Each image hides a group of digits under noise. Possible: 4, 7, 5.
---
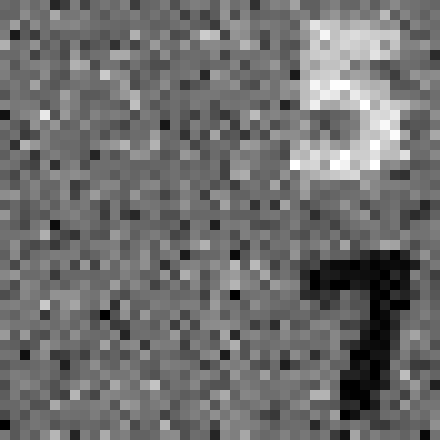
top right: light 5; bottom right: dark 7
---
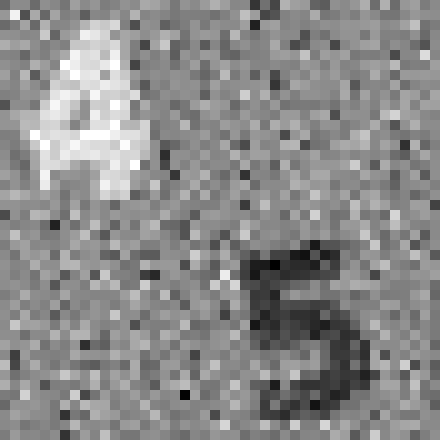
top left: light 4; bottom right: dark 5
